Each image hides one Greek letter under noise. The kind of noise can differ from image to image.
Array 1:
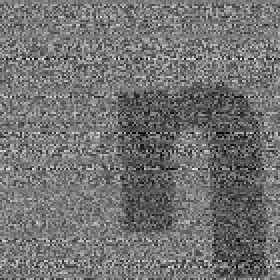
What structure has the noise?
rows of uneven size
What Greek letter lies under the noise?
eta
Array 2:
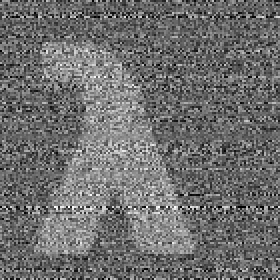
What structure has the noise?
rows of uneven size
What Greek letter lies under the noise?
lambda
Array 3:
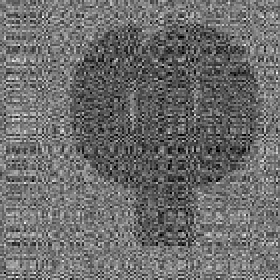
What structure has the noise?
low rank plus noise
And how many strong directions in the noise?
one
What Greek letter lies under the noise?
phi
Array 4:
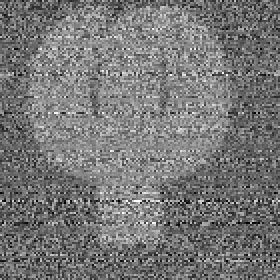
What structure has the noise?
rows of uneven size
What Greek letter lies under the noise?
phi
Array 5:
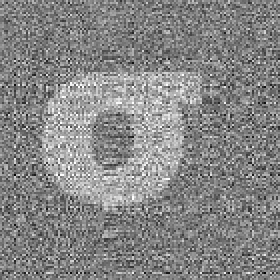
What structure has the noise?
low rank plus noise
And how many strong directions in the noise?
two
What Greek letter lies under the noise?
sigma
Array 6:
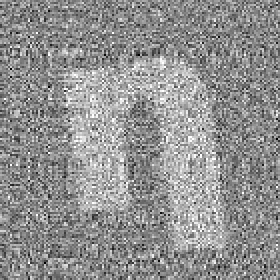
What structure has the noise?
low rank plus noise
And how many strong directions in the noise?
three or four
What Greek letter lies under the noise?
eta
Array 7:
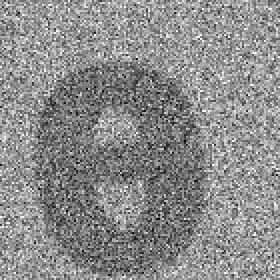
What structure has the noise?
independent entries
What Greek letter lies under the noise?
theta
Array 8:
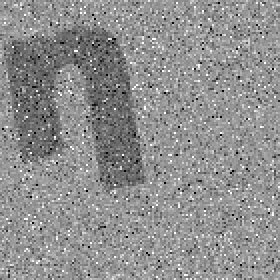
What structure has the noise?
heavy tails
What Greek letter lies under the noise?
eta
